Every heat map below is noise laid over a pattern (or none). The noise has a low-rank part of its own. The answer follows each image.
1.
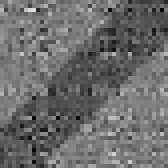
a diagonal band
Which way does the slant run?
bottom left to top right
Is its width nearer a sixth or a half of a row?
a half
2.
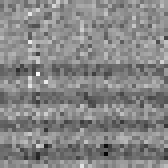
bands of rows
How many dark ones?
4
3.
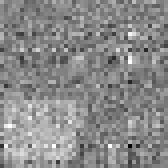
one block
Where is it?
bottom left
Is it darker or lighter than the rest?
lighter
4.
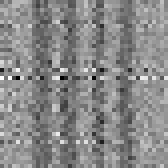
bands of columns
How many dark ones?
4
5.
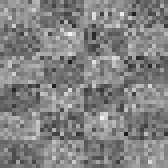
a checkerboard
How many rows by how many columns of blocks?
6 by 4
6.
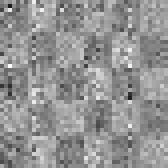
a checkerboard
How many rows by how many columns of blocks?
5 by 6
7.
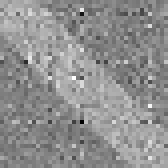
a diagonal band
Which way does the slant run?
top left to bottom right
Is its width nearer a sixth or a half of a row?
a half
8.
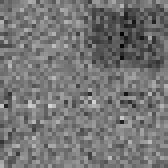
one block
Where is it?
top right
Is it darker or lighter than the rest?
darker
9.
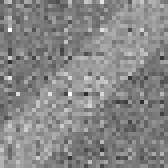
a diagonal band
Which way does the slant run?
bottom left to top right
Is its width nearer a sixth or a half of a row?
a half
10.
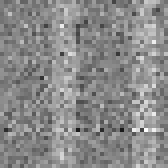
bands of columns
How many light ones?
2
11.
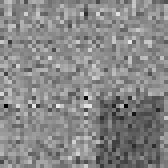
one block
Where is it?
bottom right
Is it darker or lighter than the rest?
darker
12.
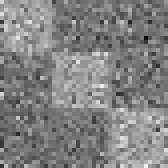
blocks along the diagonal
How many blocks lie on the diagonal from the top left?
3
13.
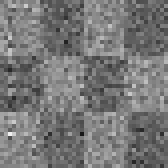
a checkerboard
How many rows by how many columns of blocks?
3 by 4
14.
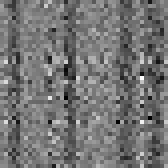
bands of columns
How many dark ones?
4
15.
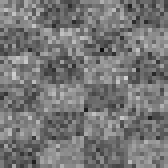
a checkerboard
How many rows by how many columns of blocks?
6 by 4
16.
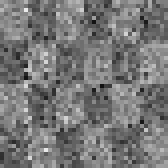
a checkerboard
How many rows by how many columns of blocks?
4 by 6
